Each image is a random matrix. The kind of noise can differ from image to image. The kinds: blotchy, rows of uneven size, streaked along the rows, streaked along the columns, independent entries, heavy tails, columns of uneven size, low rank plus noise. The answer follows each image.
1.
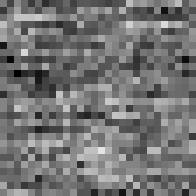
streaked along the rows
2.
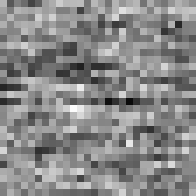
streaked along the rows
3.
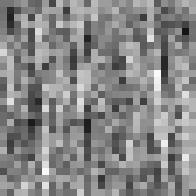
streaked along the columns
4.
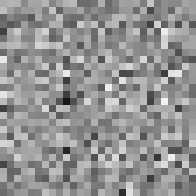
low rank plus noise
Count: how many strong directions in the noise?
three or four
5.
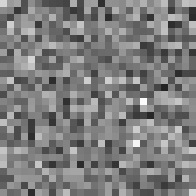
low rank plus noise
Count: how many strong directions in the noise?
five to eight
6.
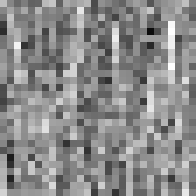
streaked along the columns
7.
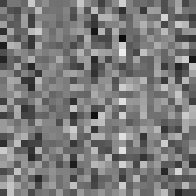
columns of uneven size
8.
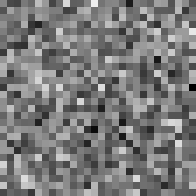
independent entries
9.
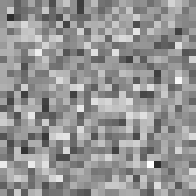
low rank plus noise
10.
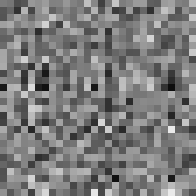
low rank plus noise
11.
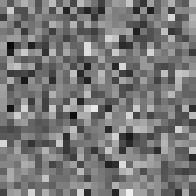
low rank plus noise
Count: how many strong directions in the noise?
three or four
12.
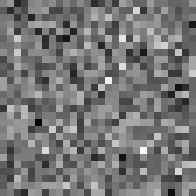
independent entries
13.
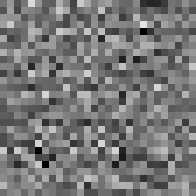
low rank plus noise
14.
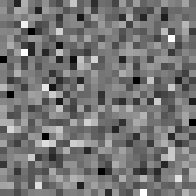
heavy tails
